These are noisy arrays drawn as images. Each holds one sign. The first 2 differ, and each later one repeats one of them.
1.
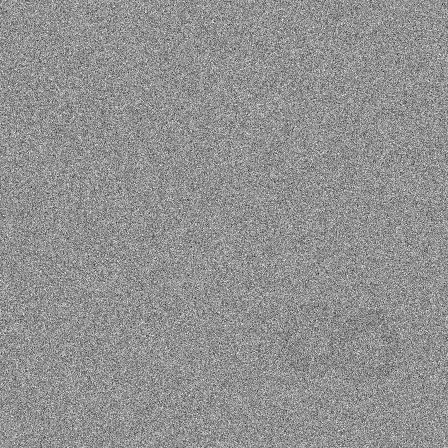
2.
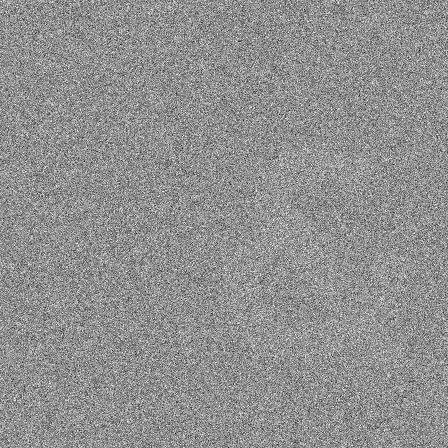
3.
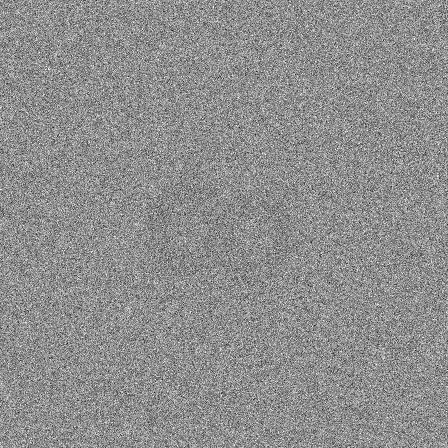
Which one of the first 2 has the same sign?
1
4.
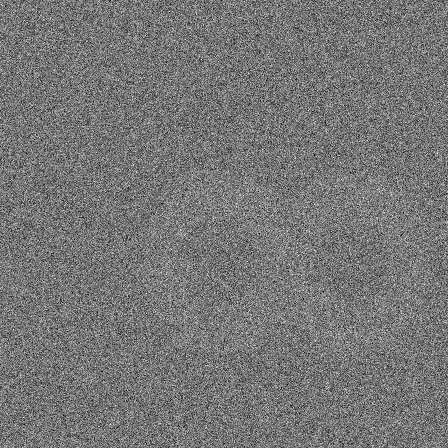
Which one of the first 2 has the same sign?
1
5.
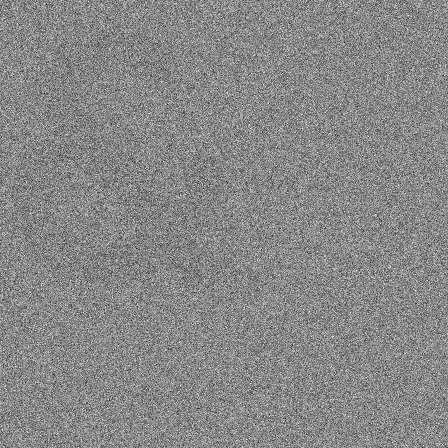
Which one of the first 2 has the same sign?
2
